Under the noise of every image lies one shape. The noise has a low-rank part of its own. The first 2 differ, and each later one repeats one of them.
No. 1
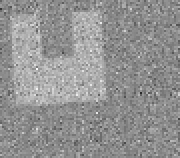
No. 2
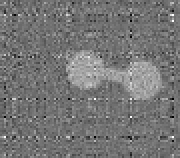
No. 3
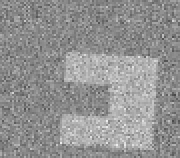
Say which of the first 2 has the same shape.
1
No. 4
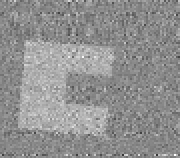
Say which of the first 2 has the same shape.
1
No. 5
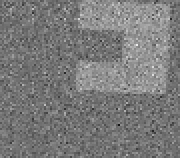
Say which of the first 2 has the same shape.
1
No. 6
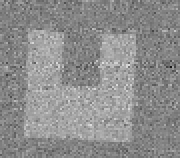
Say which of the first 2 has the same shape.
1
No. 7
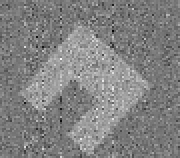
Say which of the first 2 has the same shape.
1
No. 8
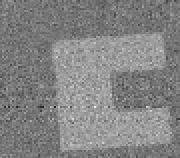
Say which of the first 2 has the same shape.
1
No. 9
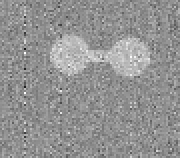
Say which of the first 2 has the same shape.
2
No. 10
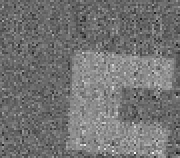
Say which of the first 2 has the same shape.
1
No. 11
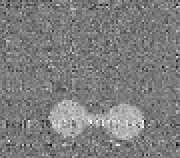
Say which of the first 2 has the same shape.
2
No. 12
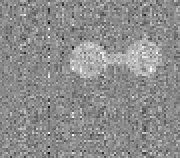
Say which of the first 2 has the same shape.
2
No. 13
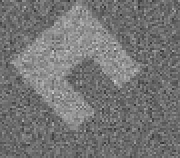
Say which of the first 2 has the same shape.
1
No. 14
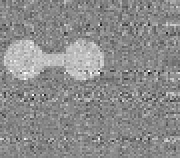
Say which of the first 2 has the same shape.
2
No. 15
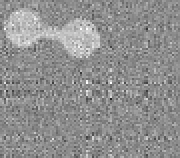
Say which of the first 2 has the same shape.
2
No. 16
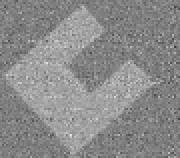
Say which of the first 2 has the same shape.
1
